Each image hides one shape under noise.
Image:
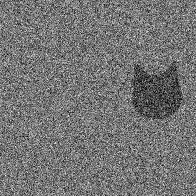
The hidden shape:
cat's head
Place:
middle right
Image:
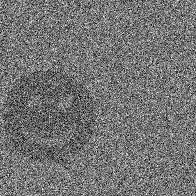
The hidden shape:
smiling face
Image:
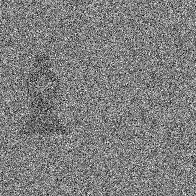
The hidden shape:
chess bishop
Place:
middle left
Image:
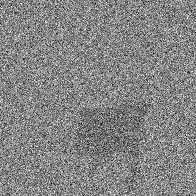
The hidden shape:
flag
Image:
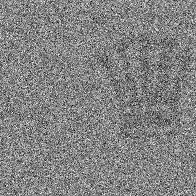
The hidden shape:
chess queen
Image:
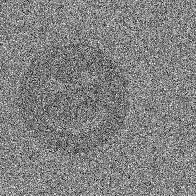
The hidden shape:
smiling face
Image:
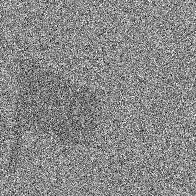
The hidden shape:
flag
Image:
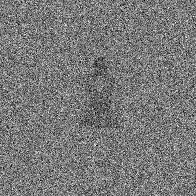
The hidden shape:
chess bishop
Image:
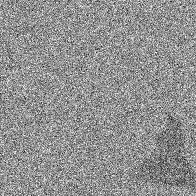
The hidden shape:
chess pawn
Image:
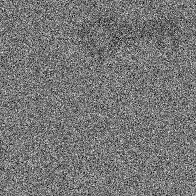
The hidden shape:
key
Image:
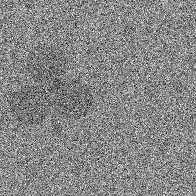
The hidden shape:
club
